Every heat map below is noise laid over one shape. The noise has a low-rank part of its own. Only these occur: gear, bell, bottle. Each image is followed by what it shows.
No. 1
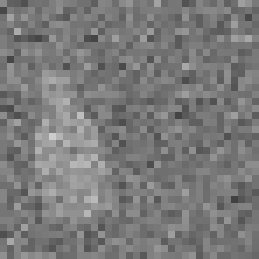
bottle
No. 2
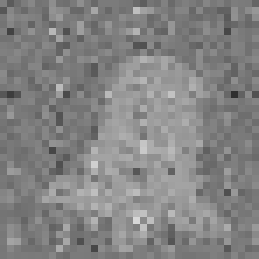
bell
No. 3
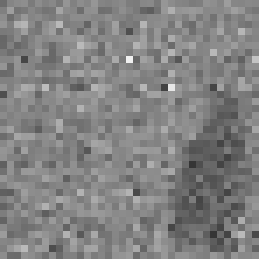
bottle
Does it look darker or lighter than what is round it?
darker
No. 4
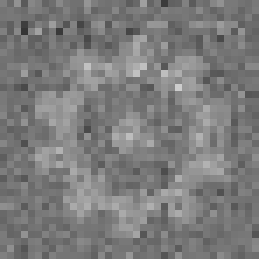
gear
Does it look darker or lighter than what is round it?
lighter
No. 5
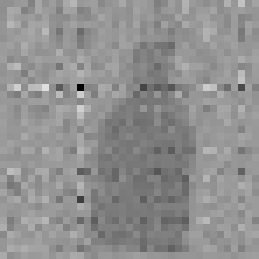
bottle
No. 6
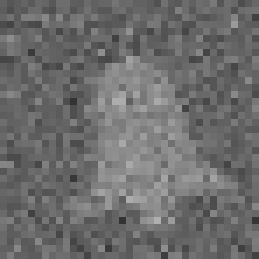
bell
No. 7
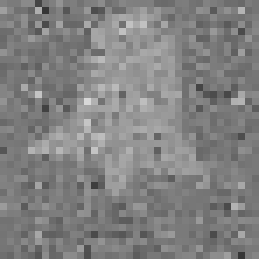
bell
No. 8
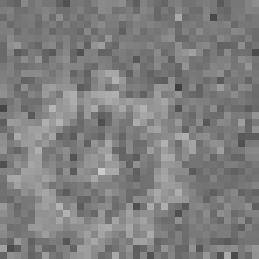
gear
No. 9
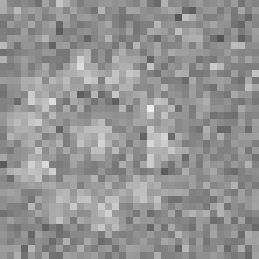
gear
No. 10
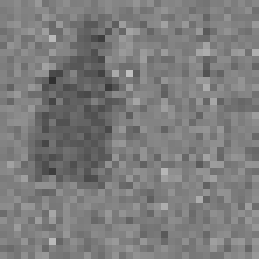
bottle
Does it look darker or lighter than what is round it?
darker
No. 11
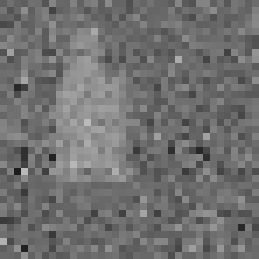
bottle
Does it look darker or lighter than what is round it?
lighter
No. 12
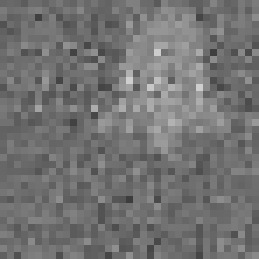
bell
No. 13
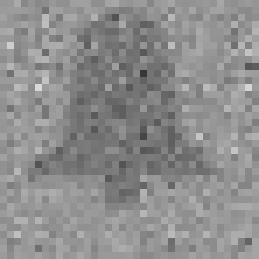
bell
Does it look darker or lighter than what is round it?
darker
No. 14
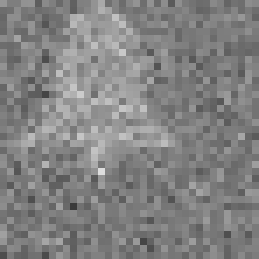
bell
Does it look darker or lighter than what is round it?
lighter
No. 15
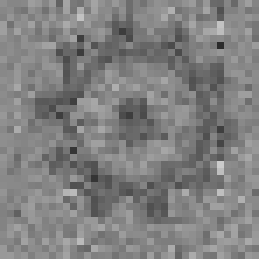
gear
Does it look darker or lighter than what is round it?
darker
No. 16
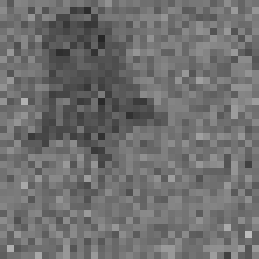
bell
